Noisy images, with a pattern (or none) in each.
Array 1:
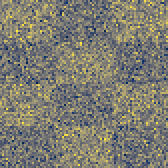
a checkerboard
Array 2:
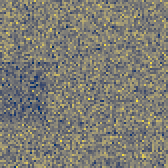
one block
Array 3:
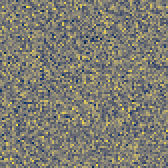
only noise
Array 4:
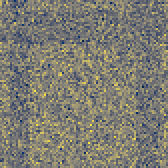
bands of rows crossing bands of columns
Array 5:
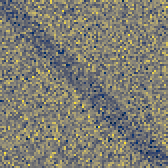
a diagonal band
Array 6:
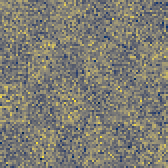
a checkerboard
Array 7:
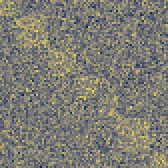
blocks along the diagonal
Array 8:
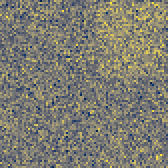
one block
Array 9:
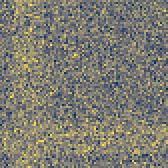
bands of rows crossing bands of columns
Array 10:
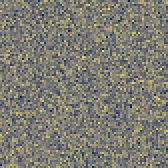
only noise
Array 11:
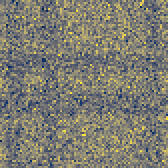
bands of rows crossing bands of columns
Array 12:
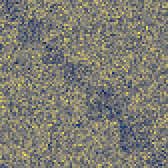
blocks along the diagonal
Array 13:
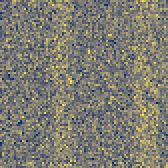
bands of columns
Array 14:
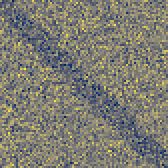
a diagonal band
